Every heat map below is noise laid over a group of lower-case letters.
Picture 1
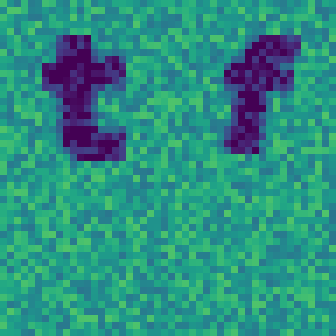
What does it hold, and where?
top left: dark t; top right: dark f
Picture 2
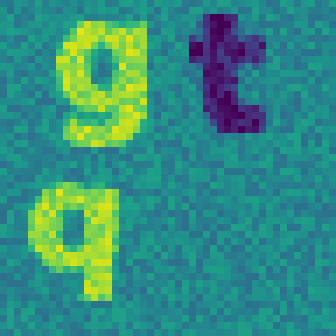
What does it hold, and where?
top left: light g; top right: dark t; bottom left: light q
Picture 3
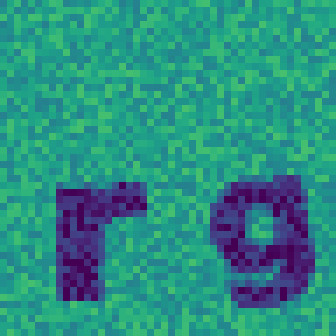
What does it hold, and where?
bottom left: dark r; bottom right: dark g
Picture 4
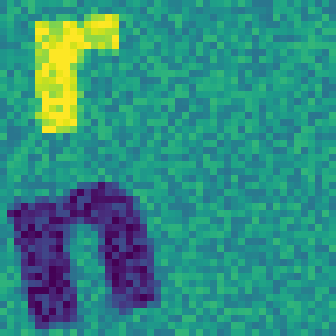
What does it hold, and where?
top left: light r; bottom left: dark n
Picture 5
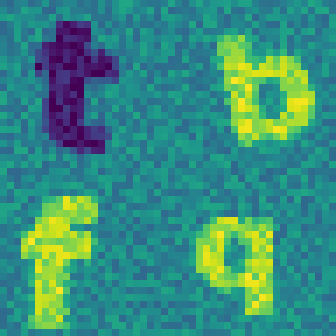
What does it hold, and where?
top left: dark t; top right: light b; bottom left: light f; bottom right: light q
